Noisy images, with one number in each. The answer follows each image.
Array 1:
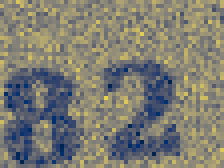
82
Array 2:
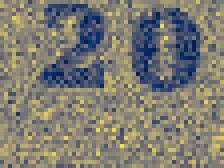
20
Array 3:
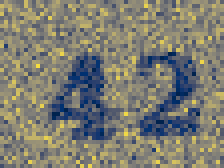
42
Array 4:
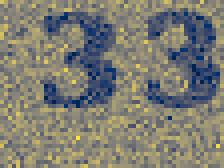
33
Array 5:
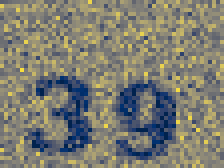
39
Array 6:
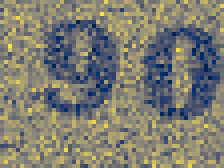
90
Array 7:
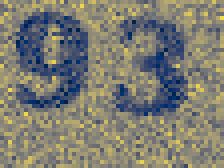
93
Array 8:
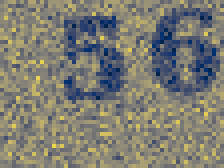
56
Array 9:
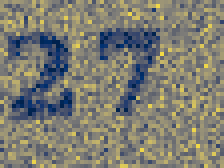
27
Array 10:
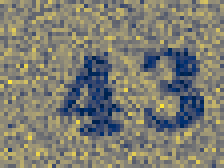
43
